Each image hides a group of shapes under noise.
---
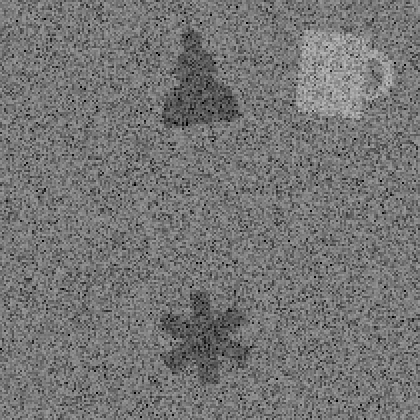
top middle: dark chess pawn; top right: light cup; bottom middle: dark asterisk
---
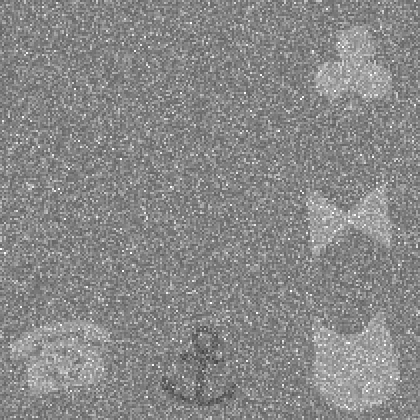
top right: light club; middle right: light bow tie; bottom left: light telephone; bottom middle: dark anchor; bottom right: light cat's head
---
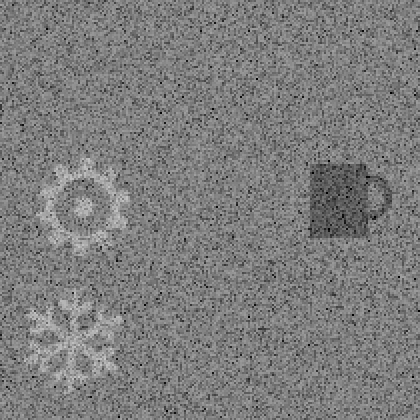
middle left: light gear; middle right: dark cup; bottom left: light snowflake
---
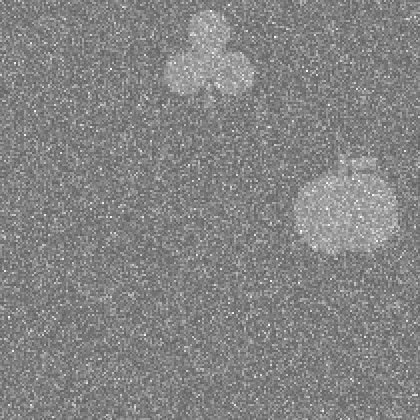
top middle: light club; middle right: light apple
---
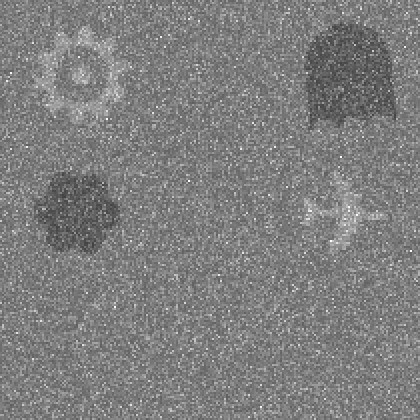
top left: light gear; top right: dark ghost; middle left: dark flower; middle right: light airplane
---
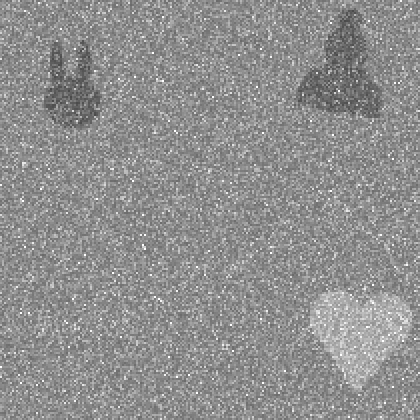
top left: dark rabbit's head; top right: dark chess pawn; bottom right: light heart
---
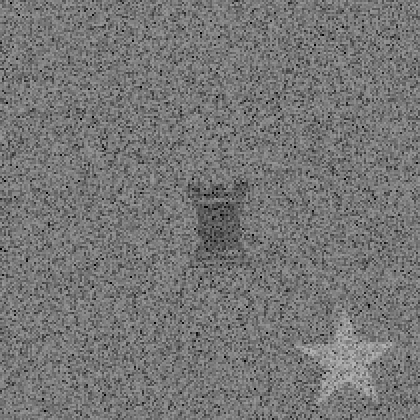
centre: dark chess rook; bottom right: light star
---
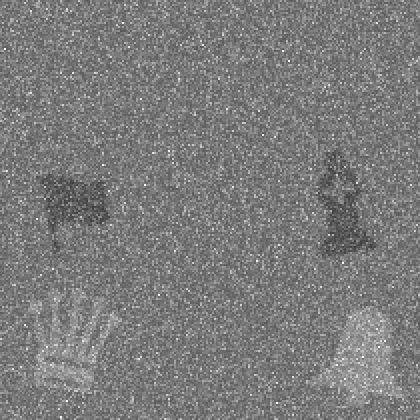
middle left: dark flag; middle right: dark chess bishop; bottom left: light chess queen; bottom right: light bell
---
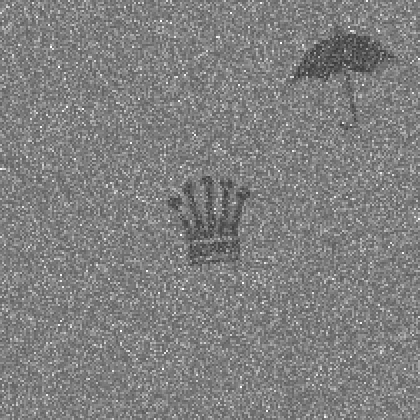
top right: dark umbrella; centre: dark chess queen
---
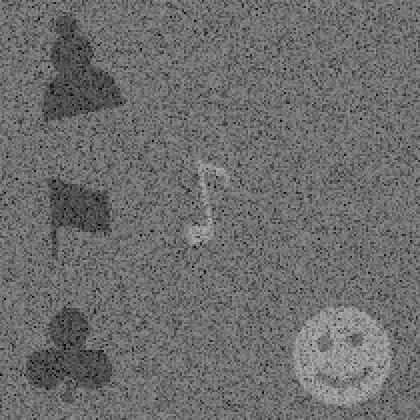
top left: dark chess pawn; middle left: dark flag; centre: light musical note; bottom left: dark club; bottom right: light smiling face
